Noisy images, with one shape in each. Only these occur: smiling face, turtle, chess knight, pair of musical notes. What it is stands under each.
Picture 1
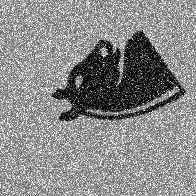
chess knight
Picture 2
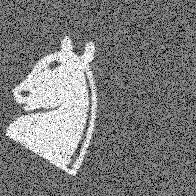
chess knight
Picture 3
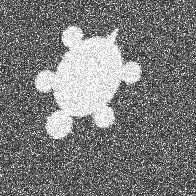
turtle
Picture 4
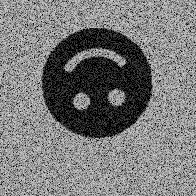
smiling face
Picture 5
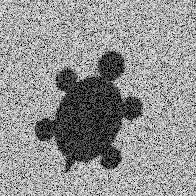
turtle
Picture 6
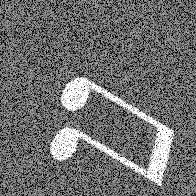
pair of musical notes
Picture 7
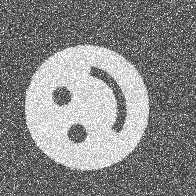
smiling face
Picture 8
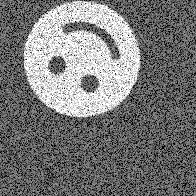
smiling face
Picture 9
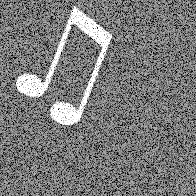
pair of musical notes
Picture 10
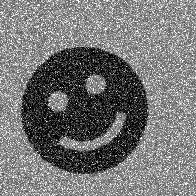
smiling face
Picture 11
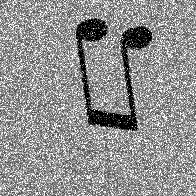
pair of musical notes
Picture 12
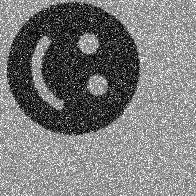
smiling face
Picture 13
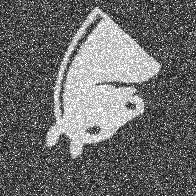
chess knight
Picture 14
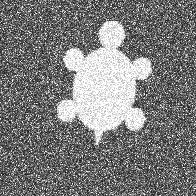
turtle
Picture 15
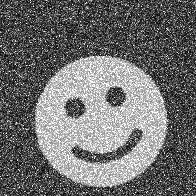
smiling face
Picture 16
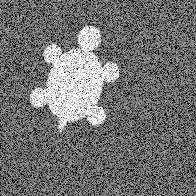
turtle
